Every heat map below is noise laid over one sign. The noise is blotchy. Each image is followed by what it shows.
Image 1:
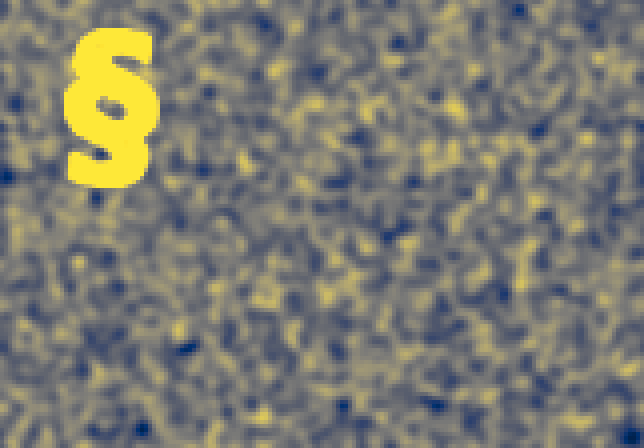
light section sign, top left
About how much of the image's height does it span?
a third
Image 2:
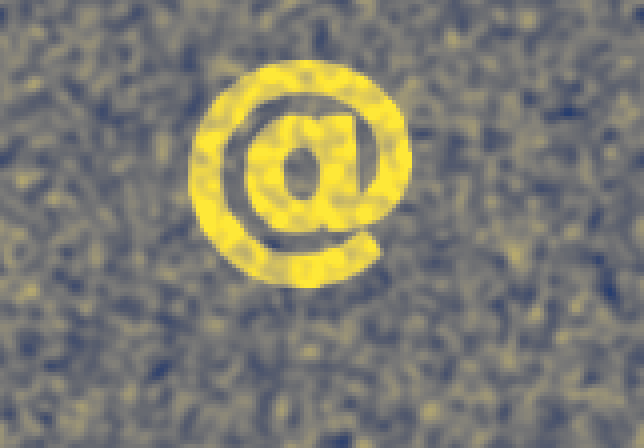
light at sign
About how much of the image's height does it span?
half
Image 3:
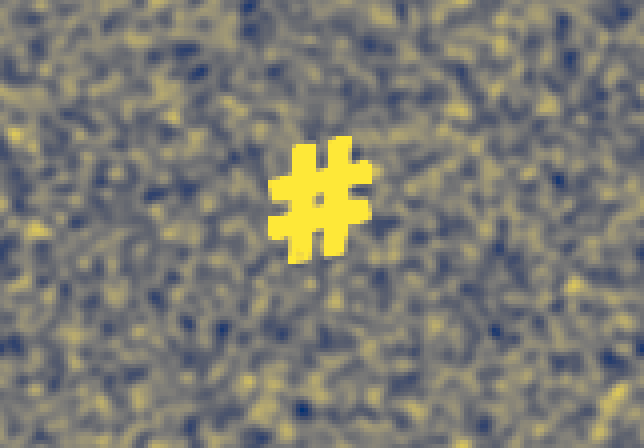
light hash sign, centre
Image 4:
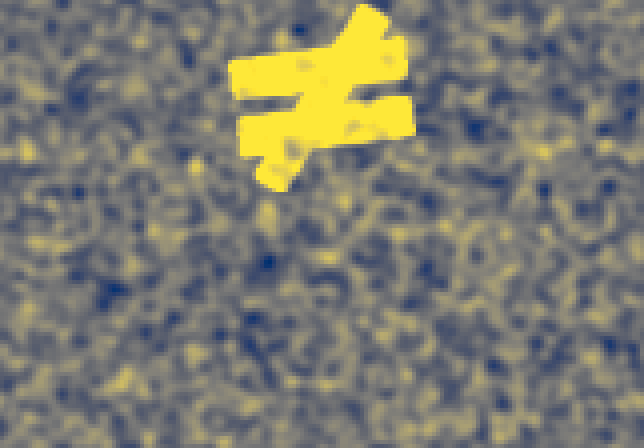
light not-equal sign, top middle
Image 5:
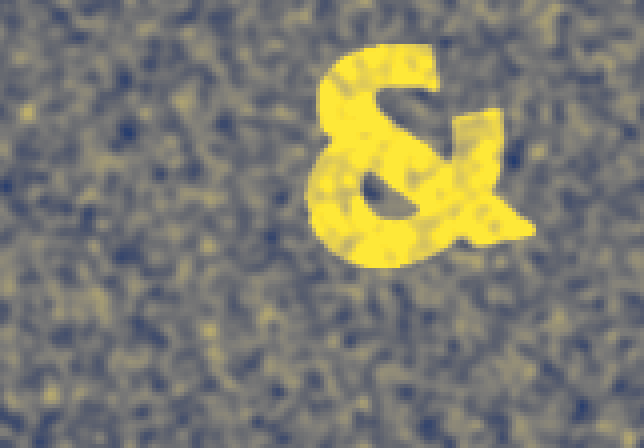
light ampersand
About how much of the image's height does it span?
half
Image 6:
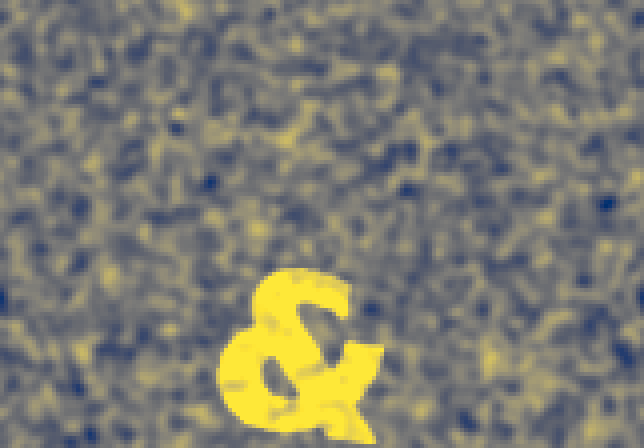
light ampersand, bottom middle
